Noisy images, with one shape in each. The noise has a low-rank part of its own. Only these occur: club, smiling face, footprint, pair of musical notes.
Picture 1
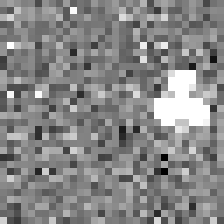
club
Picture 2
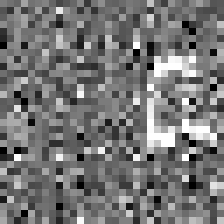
pair of musical notes
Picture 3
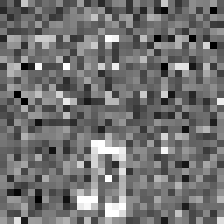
pair of musical notes
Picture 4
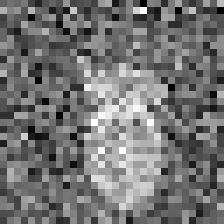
footprint
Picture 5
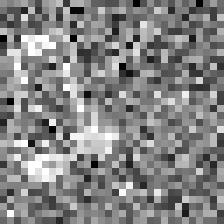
pair of musical notes
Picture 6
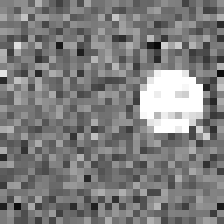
smiling face
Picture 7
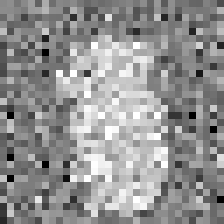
footprint
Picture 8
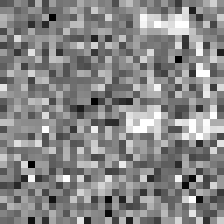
pair of musical notes
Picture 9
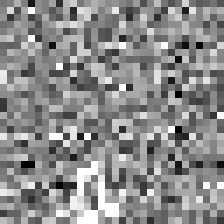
pair of musical notes
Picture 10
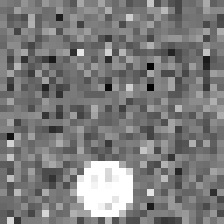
smiling face
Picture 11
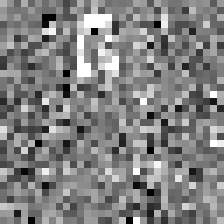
pair of musical notes
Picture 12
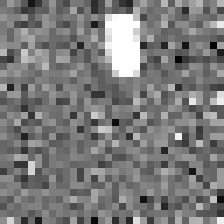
footprint
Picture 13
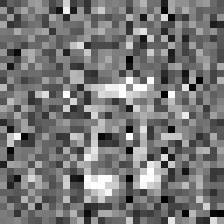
pair of musical notes
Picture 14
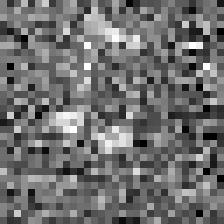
pair of musical notes
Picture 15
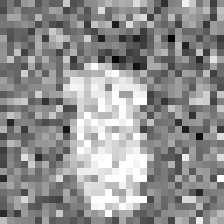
footprint
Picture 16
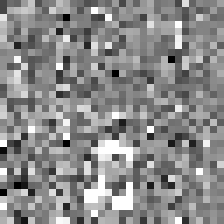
pair of musical notes
